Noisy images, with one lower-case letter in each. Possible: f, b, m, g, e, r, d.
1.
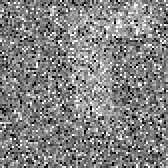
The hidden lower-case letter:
r
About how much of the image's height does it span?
two thirds
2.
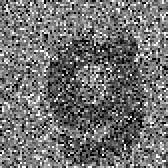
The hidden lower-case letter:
g
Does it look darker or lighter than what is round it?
darker
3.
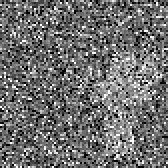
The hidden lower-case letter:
f
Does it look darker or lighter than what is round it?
lighter
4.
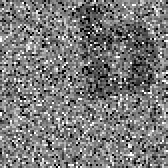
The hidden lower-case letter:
b
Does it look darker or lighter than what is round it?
darker
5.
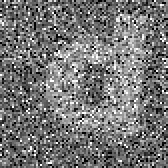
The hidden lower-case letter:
d
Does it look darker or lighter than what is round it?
lighter
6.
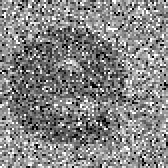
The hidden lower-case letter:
e
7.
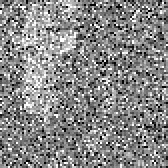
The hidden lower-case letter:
f
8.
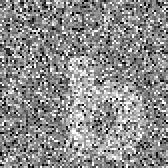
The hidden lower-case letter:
b
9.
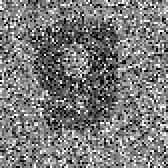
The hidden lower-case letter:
g
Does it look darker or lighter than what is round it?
darker
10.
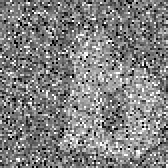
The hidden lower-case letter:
b
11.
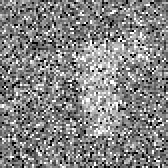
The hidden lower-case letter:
r
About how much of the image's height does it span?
two thirds
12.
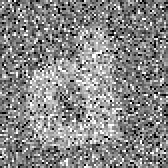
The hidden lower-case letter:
d
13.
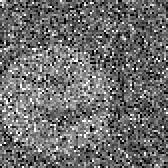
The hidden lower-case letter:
e
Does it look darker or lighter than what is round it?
lighter
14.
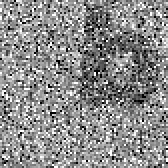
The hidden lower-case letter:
b
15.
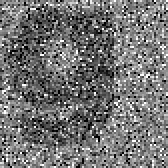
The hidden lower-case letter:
g
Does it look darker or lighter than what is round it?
darker
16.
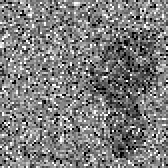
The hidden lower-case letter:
f
